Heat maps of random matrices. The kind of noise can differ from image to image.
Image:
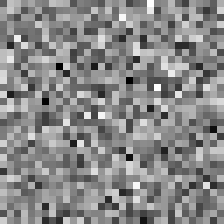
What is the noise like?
independent entries
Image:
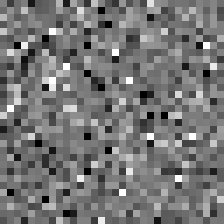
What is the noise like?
heavy tails
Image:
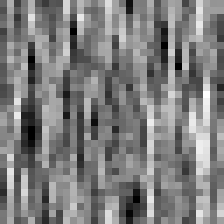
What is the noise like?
streaked along the columns
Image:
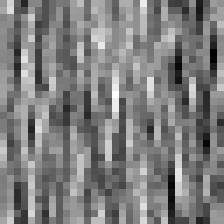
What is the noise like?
streaked along the columns
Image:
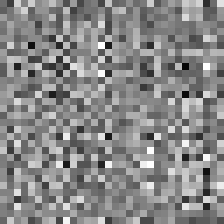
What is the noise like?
low rank plus noise
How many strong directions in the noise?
two
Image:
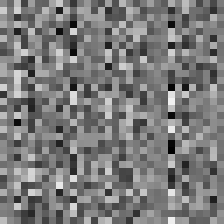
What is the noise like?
columns of uneven size
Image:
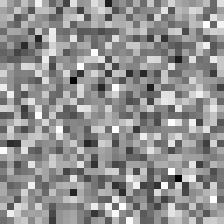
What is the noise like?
independent entries
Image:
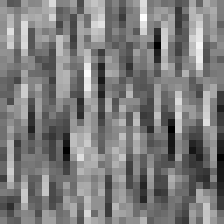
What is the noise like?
streaked along the columns
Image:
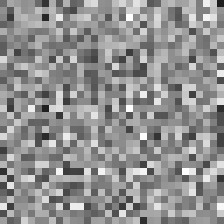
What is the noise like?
low rank plus noise
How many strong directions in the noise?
three or four
